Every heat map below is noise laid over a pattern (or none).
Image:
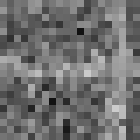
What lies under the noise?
bands of rows crossing bands of columns
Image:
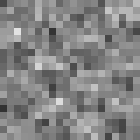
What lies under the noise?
a checkerboard
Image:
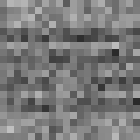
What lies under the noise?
bands of rows
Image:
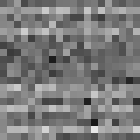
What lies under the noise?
bands of rows
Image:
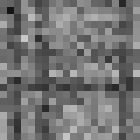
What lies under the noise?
bands of rows crossing bands of columns
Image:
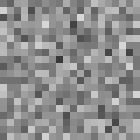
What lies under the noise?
only noise
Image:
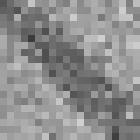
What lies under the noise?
a diagonal band
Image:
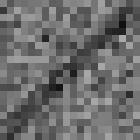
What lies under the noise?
a diagonal band
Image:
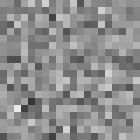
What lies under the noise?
only noise
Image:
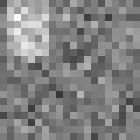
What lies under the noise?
one block
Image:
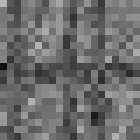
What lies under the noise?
bands of rows crossing bands of columns
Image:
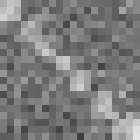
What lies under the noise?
blocks along the diagonal
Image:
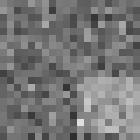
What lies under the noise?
one block
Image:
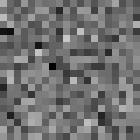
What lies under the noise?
only noise
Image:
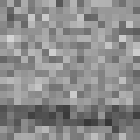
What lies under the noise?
one band of rows
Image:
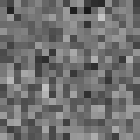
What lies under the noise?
only noise
